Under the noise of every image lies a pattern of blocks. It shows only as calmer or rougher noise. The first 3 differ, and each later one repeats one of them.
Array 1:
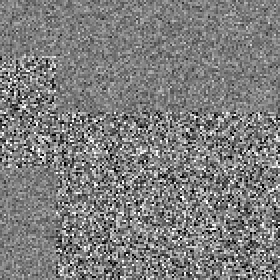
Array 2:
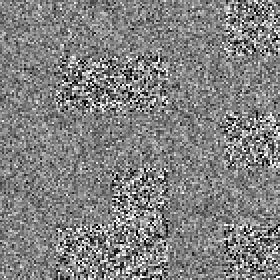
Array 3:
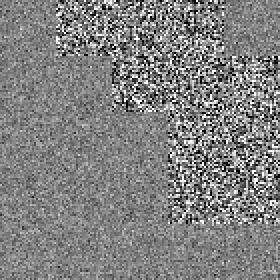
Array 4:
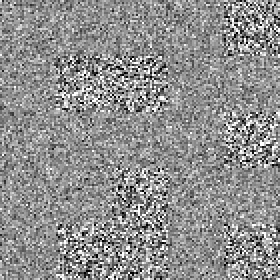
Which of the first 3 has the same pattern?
2
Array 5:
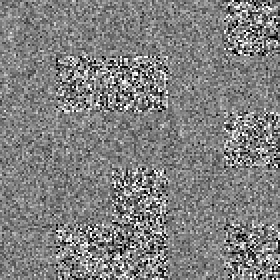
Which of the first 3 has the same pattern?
2
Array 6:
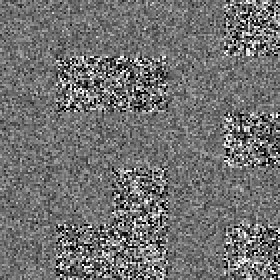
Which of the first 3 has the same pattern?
2
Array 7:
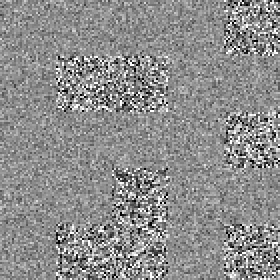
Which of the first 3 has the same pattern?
2
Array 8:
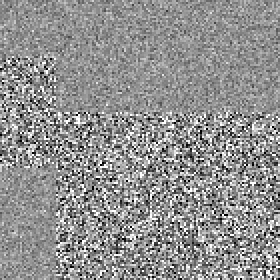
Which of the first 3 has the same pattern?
1
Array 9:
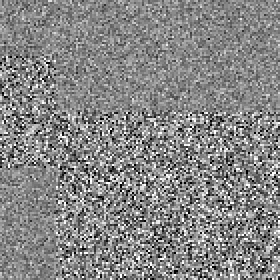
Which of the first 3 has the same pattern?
1
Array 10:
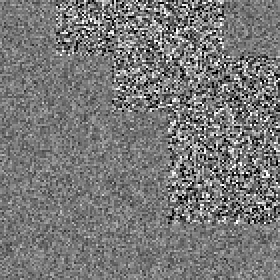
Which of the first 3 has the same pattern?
3
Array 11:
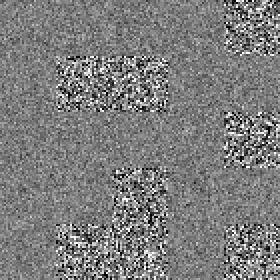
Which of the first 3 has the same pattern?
2
